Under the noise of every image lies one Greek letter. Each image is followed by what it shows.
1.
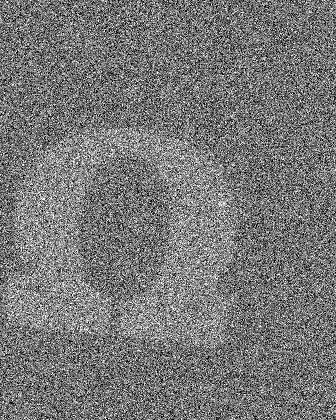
omega
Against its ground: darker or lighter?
lighter
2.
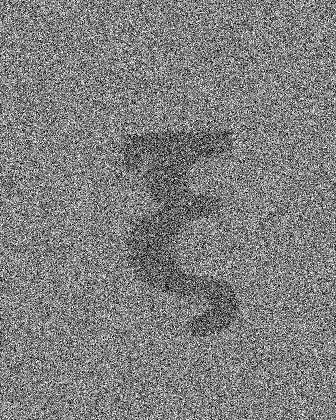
xi
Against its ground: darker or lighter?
darker
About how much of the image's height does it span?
half
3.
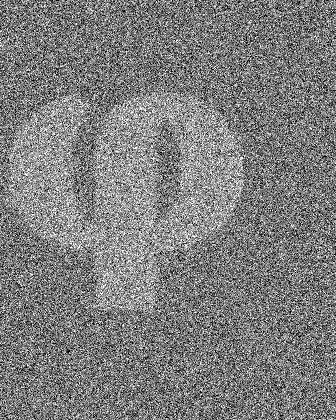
phi
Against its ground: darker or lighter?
lighter
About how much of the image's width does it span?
two thirds
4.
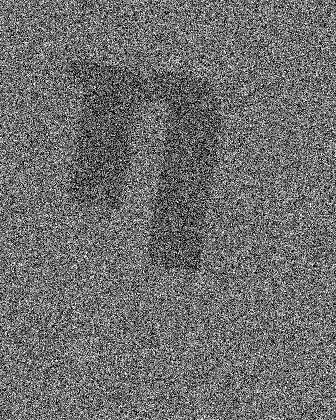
eta
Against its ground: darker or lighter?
darker
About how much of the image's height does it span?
half
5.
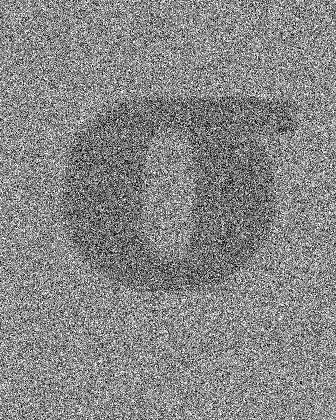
sigma
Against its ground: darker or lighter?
darker
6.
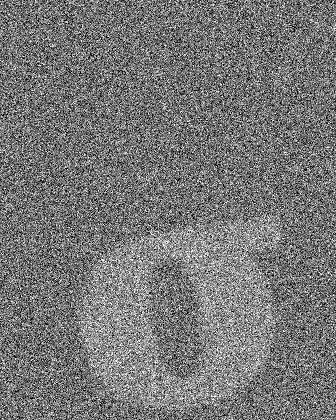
sigma
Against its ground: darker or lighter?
lighter
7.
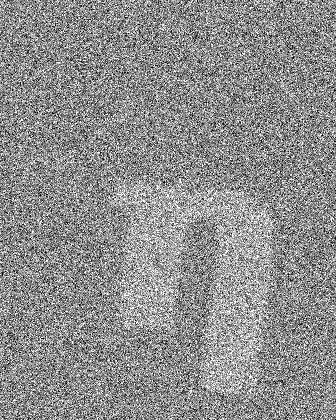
eta
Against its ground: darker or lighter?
lighter
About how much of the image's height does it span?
half
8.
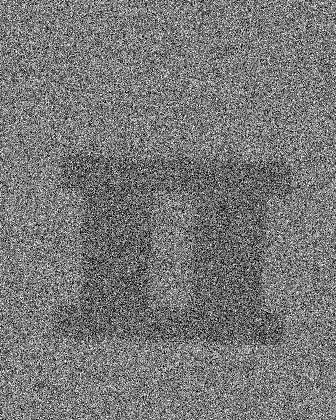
pi
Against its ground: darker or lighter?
darker
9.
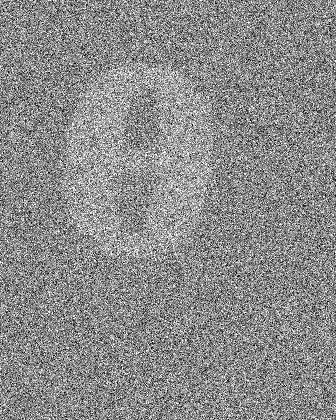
theta
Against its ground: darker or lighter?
lighter
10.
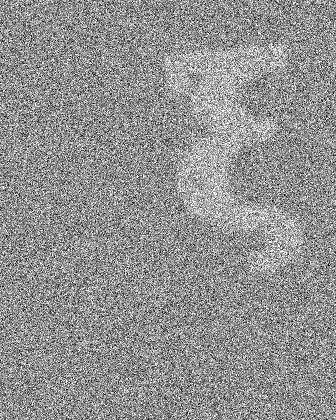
xi
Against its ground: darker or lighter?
lighter
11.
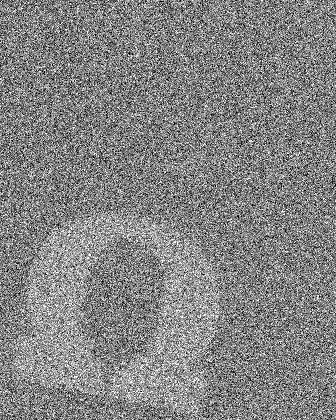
omega
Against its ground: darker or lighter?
lighter
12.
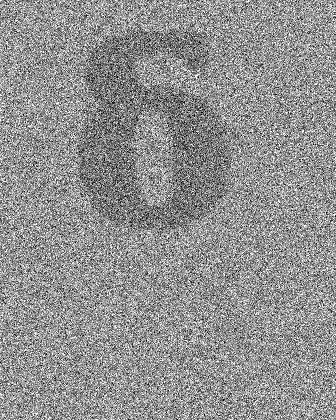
delta
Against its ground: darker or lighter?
darker
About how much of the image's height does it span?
half
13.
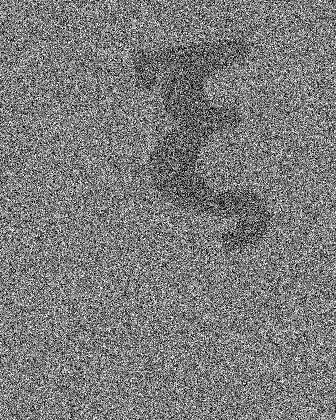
xi
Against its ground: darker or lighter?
darker
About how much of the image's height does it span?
half
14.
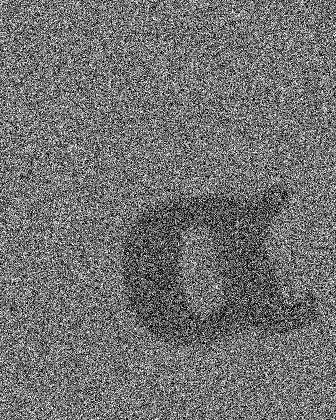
alpha
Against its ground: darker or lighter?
darker
